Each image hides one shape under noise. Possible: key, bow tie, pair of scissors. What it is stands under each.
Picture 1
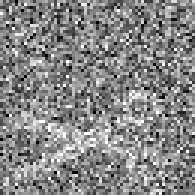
light pair of scissors
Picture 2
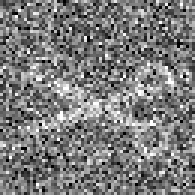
light pair of scissors
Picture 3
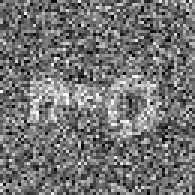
light key
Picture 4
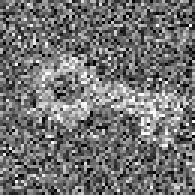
light key
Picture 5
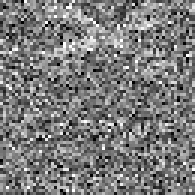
light pair of scissors
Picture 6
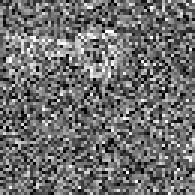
light key
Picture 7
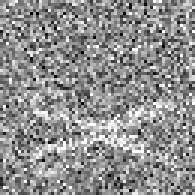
light pair of scissors
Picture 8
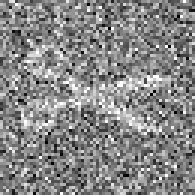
light pair of scissors
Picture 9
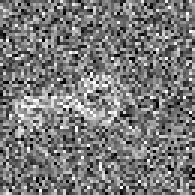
light key
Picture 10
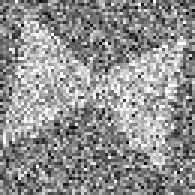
light bow tie
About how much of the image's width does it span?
nearly all
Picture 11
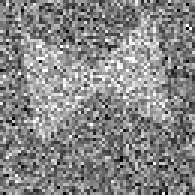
light bow tie
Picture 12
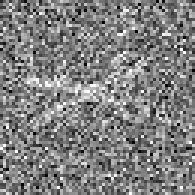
light pair of scissors
